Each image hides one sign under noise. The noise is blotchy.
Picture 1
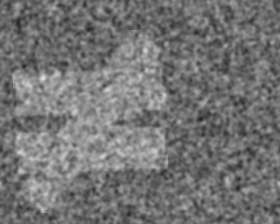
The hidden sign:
not-equal sign
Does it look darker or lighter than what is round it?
lighter
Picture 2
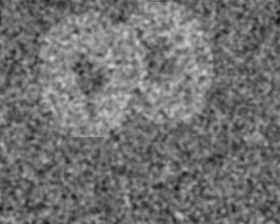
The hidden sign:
infinity sign
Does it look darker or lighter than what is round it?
lighter
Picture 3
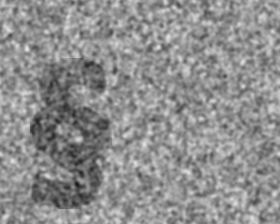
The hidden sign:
section sign
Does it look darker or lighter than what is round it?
darker
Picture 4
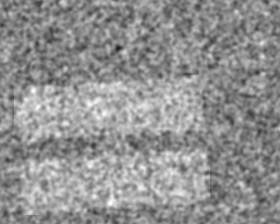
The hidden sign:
equals sign
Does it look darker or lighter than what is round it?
lighter
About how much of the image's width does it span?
two thirds
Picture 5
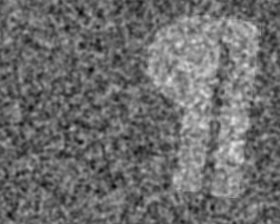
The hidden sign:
pilcrow
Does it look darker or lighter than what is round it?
lighter
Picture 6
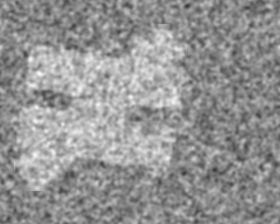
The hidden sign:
not-equal sign
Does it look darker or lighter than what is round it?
lighter
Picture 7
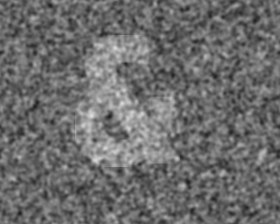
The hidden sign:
ampersand
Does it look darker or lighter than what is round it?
lighter
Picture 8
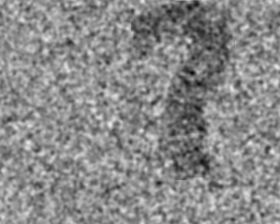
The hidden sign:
question mark
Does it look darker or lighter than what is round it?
darker
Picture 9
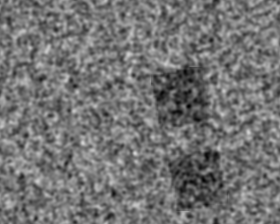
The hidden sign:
colon
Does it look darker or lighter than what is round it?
darker
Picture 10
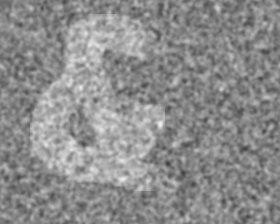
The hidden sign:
ampersand
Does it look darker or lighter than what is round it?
lighter
